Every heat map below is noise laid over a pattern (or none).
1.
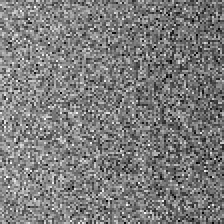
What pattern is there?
a smooth slope
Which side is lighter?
left
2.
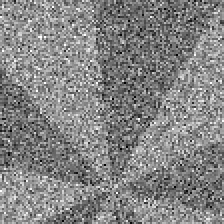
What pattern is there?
spokes from one point
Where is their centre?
bottom middle
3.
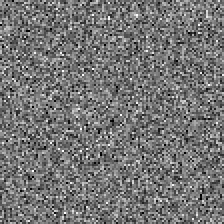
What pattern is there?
only noise
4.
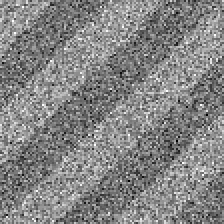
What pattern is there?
diagonal stripes
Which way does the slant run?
bottom left to top right
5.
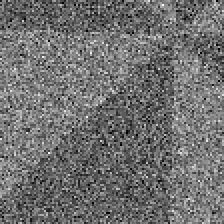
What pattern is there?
spokes from one point
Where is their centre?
top right
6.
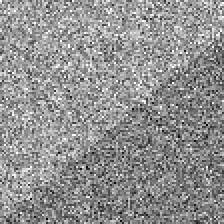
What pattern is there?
a sharp edge
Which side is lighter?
top left
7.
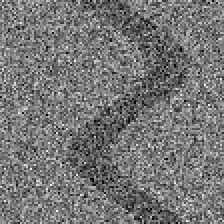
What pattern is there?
a wavy band
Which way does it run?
top to bottom
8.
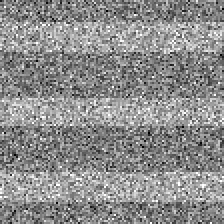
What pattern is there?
horizontal stripes
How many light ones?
3
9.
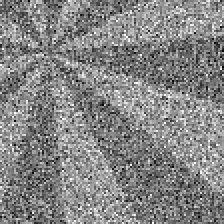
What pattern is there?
spokes from one point
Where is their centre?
top left
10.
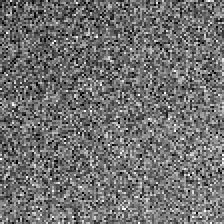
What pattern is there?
a smooth slope
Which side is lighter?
bottom right
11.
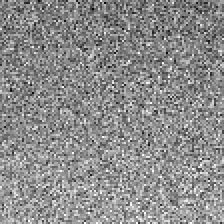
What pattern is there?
a smooth slope
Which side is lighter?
bottom
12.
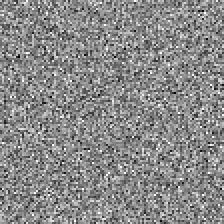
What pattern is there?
only noise
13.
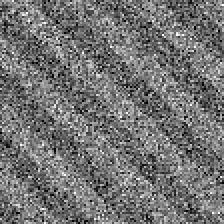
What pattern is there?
diagonal stripes
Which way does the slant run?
top left to bottom right
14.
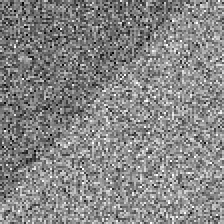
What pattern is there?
a sharp edge
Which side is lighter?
bottom right
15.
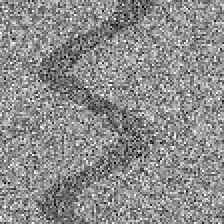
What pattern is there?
a wavy band
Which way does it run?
top to bottom
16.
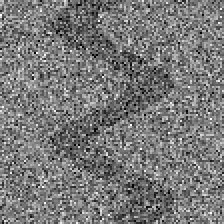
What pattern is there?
a wavy band
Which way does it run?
top to bottom
